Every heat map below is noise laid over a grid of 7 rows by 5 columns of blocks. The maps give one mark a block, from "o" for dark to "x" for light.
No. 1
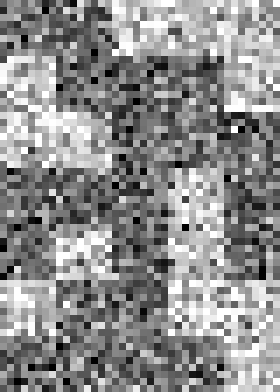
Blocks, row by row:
o o x x x
x o o o x
x x o o o
o o o x o
o x o x o
x o o x x
o o o o x
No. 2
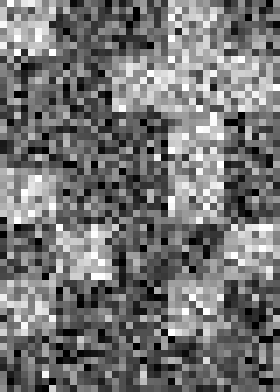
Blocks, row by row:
x o o x o
o o x x x
o o o x o
x o o x o
o x o o x
x o o x o
o o o o o
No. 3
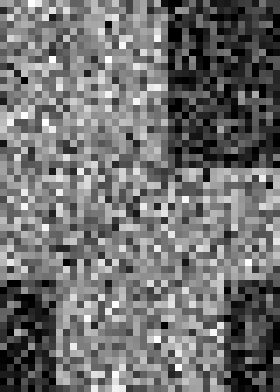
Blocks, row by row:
x x x o o
x x x o o
x x x o o
x x x x x
x x x x x
o x x x o
o x x x o
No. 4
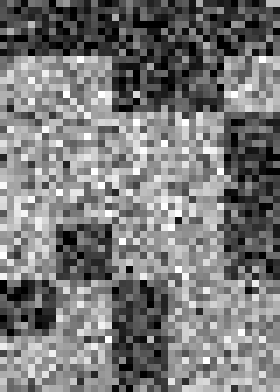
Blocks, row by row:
o o o o o
x x o o x
x x x x o
x x x x o
x o x x o
o x o x x
x x o x x
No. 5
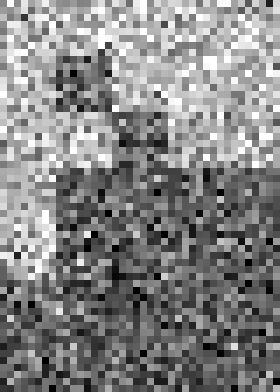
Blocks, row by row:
x x x x x
x o x x x
x x o x x
x o o o o
x o o o o
o o o o o
o o o o o
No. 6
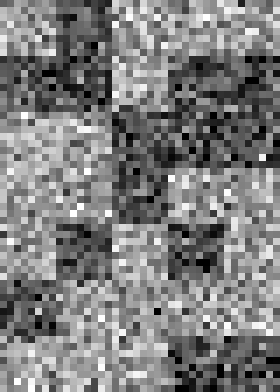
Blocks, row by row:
x o x x x
o o x o o
x x o o o
x x o x x
x o x o x
o x x x x
x x x o o
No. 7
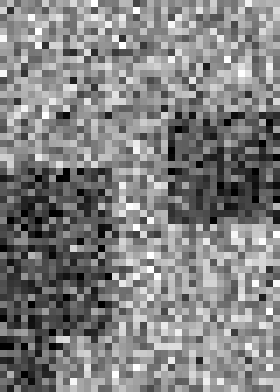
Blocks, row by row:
x x x x x
x x x x x
x x x o o
o o x o o
o o x x x
o o x x x
o x x x x
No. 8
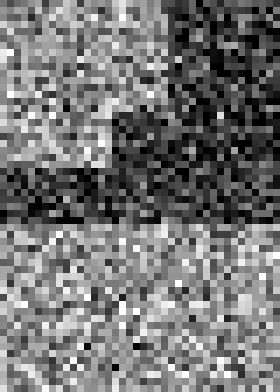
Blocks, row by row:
x x x o o
x x x o o
x x o o o
o o o o o
x x x x x
x x x x x
x x x x x
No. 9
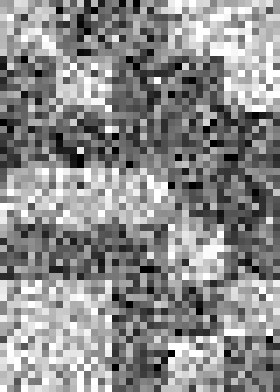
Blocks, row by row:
x o o x x
o x o o x
o o o o o
x x x o o
o o o x o
x x o o x
x x o x o
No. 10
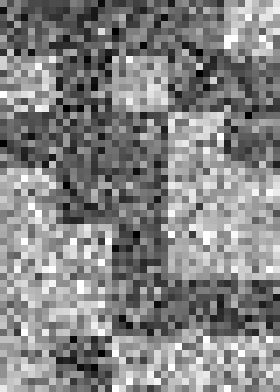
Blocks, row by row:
o o o o x
x o x o o
o o o x o
x o o x x
x x o x x
x x o o o
x o x x x
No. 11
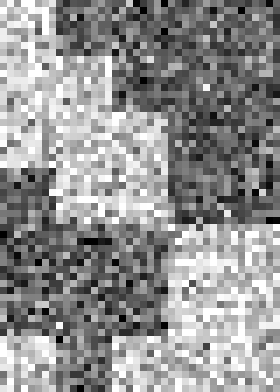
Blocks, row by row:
x o o o o
x x o o o
x x x o o
o x x o o
o o o x x
o o o x x
x o x x x
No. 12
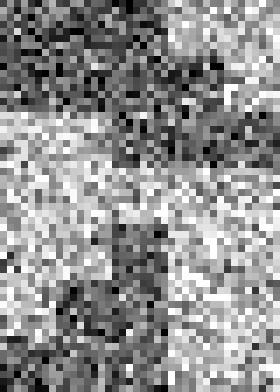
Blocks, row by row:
o o o x x
o o o o x
x x o o o
x x x x x
x x o x x
x o o x x
o o o x x
